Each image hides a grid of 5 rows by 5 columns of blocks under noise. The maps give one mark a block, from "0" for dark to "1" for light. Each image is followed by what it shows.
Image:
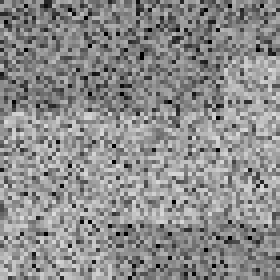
0 0 0 0 0
0 0 0 0 1
1 1 1 1 1
1 1 1 1 1
1 1 0 0 0
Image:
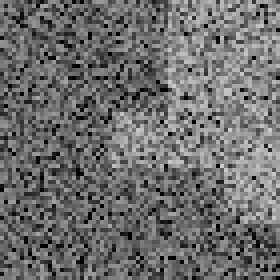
0 0 0 1 1
0 0 0 1 1
0 0 1 1 1
0 0 0 0 1
0 0 0 0 0
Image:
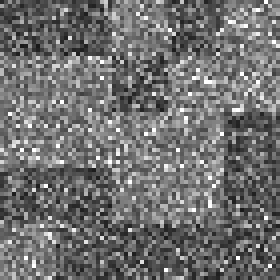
0 0 1 0 1
1 1 0 1 1
1 1 1 1 0
0 0 1 1 0
1 0 0 0 0
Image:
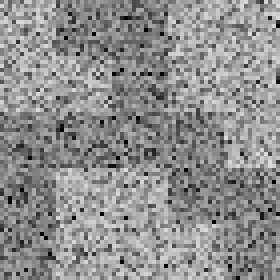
1 0 0 1 1
1 1 0 1 1
0 0 0 0 1
0 1 1 0 0
0 1 1 1 0
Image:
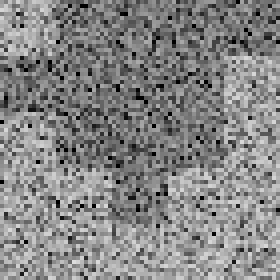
1 0 0 0 0
0 0 0 0 1
1 0 0 0 1
1 1 0 1 1
1 1 1 1 1
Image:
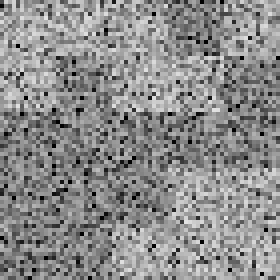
1 1 1 0 1
1 0 1 1 0
0 0 0 0 0
0 0 0 1 1
0 0 1 1 1
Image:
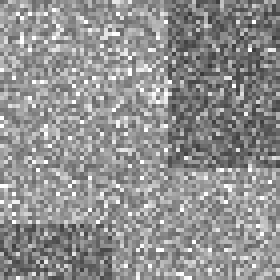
1 1 1 0 0
1 1 1 0 0
1 1 1 0 0
1 1 1 1 1
0 0 1 1 1
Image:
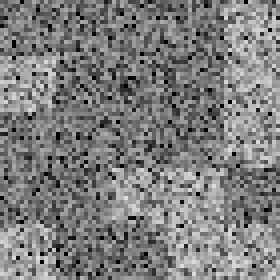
0 0 0 0 1
1 0 0 0 1
0 0 0 0 1
0 0 1 1 0
1 0 0 1 1
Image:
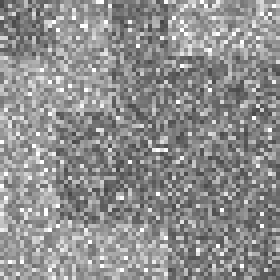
0 1 0 1 1
1 1 0 0 0
1 0 0 0 0
1 0 0 0 0
1 1 1 0 0
